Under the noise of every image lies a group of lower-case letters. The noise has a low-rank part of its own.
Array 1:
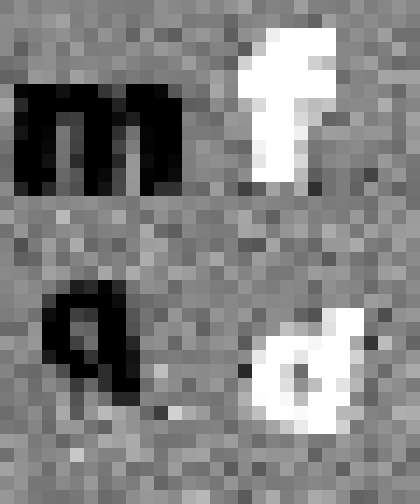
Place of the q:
bottom left
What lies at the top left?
m
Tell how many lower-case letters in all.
4
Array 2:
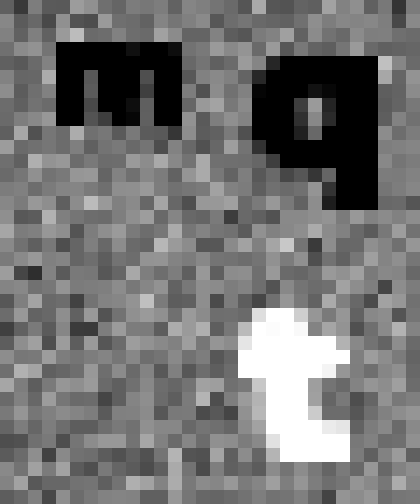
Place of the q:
top right
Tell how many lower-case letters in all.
3
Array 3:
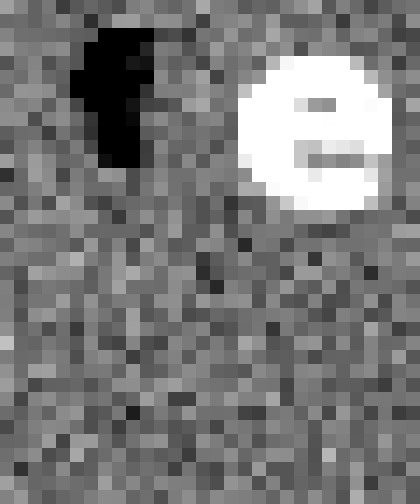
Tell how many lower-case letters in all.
2
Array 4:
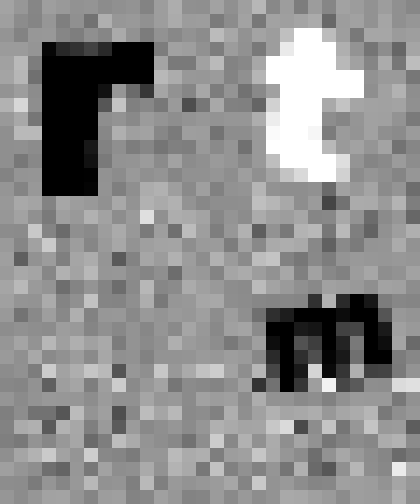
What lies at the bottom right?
m
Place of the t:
top right
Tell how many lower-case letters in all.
3
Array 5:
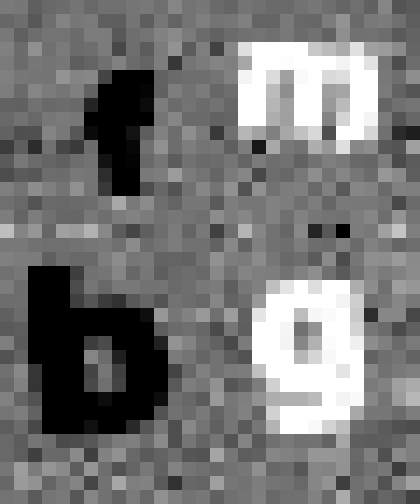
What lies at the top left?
f
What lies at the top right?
m
